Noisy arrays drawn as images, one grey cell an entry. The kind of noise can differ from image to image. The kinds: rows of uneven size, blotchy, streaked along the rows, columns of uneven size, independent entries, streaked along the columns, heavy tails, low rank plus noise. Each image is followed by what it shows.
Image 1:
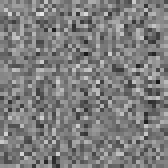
low rank plus noise
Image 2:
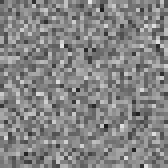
independent entries
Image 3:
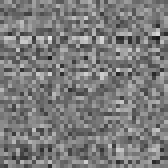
low rank plus noise
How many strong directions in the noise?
one
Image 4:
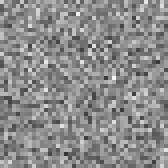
independent entries
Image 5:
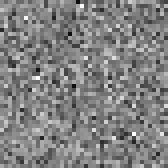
independent entries
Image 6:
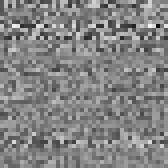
rows of uneven size
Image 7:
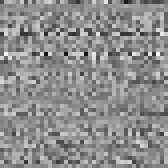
rows of uneven size
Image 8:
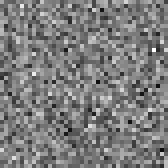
independent entries
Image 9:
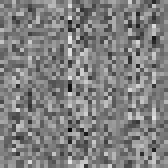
columns of uneven size
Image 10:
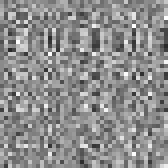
low rank plus noise
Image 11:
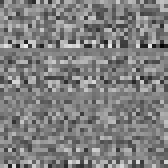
rows of uneven size
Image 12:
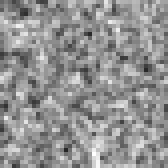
blotchy
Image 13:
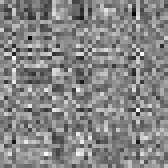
low rank plus noise
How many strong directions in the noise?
one
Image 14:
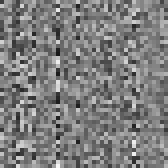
columns of uneven size
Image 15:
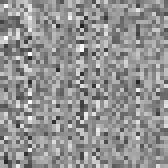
columns of uneven size
